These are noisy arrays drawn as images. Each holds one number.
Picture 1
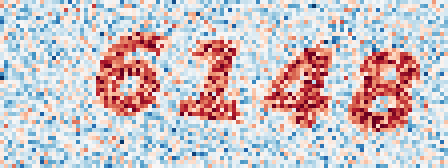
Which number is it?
6148
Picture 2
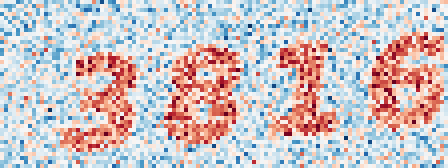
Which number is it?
3816
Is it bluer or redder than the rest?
redder
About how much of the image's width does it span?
nearly all
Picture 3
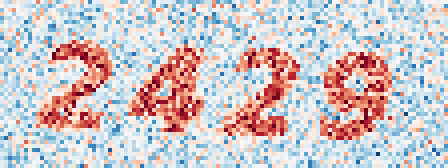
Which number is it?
2429
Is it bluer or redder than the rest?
redder
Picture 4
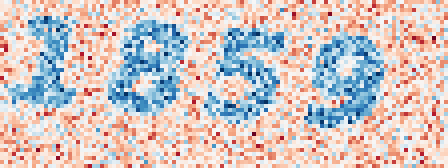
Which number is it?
1859
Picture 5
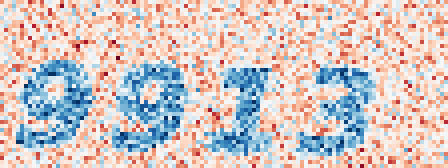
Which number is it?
9913
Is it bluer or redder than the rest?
bluer
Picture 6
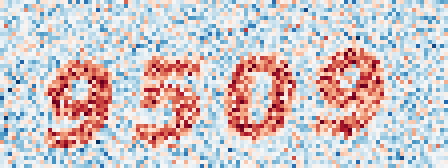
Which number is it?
9509
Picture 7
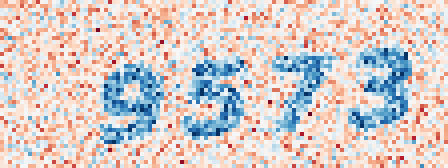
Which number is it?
9573
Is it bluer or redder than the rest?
bluer
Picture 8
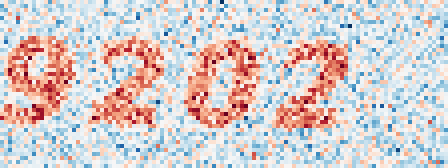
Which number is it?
9202
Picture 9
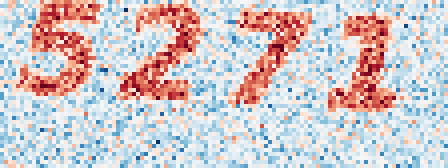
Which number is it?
5271
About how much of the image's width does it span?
nearly all
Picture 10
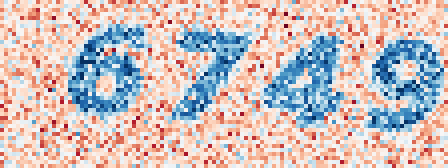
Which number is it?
6749
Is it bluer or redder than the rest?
bluer
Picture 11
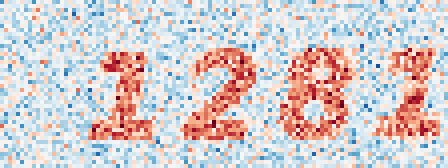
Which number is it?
1281
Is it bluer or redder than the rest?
redder
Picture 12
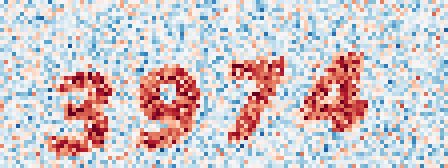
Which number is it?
3974
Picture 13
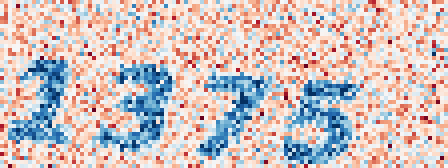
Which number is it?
1375
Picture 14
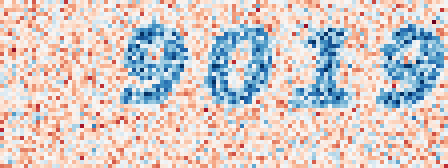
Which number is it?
9019
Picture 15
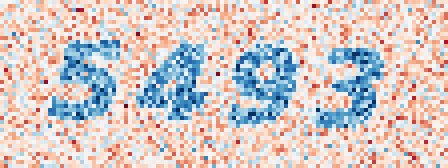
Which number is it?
5493
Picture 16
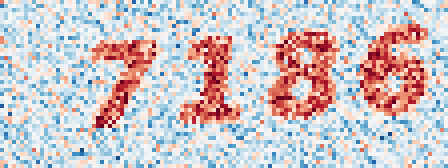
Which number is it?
7186
